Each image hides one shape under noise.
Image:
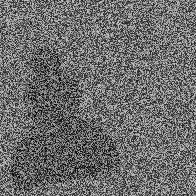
chess pawn
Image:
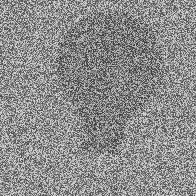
light bulb
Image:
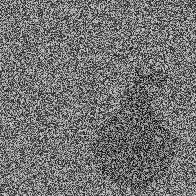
pear
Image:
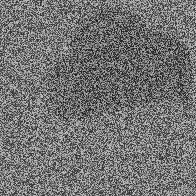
cloud
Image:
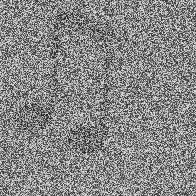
pair of musical notes
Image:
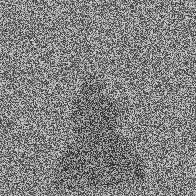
chess pawn
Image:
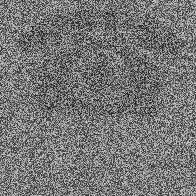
telephone
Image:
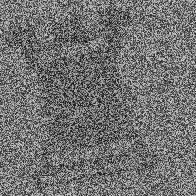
chess rook
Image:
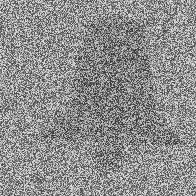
bell
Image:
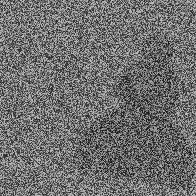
chess pawn
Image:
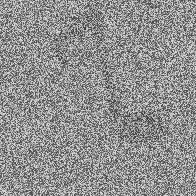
musical note
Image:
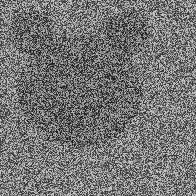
bear's head
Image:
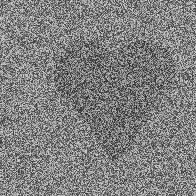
heart
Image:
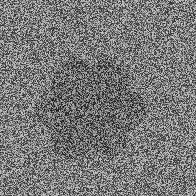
flower
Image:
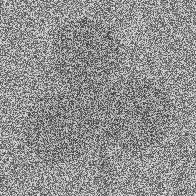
club
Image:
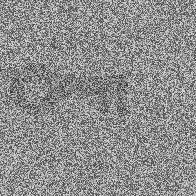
key
